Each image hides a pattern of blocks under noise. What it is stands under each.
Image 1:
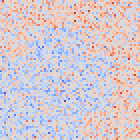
mirrored about the diagonal from the bottom left
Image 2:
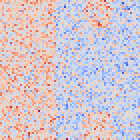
top and bottom mirror each other
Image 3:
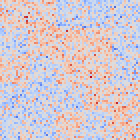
mirrored about the diagonal from the bottom left
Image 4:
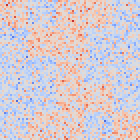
the same after a half turn
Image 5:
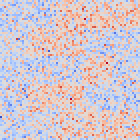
top and bottom mirror each other
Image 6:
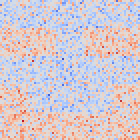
left and right mirror each other
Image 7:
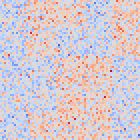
no symmetry
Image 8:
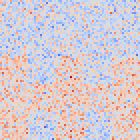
left and right mirror each other
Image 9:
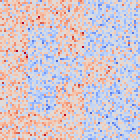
top and bottom mirror each other
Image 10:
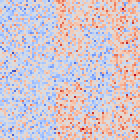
top and bottom mirror each other
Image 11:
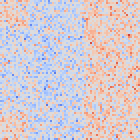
top and bottom mirror each other
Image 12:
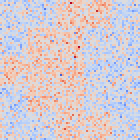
top and bottom mirror each other
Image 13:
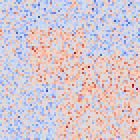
mirrored about the diagonal from the top left
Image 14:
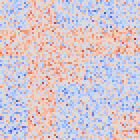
mirrored about the diagonal from the top left
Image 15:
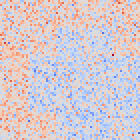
mirrored about the diagonal from the top left
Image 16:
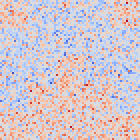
left and right mirror each other
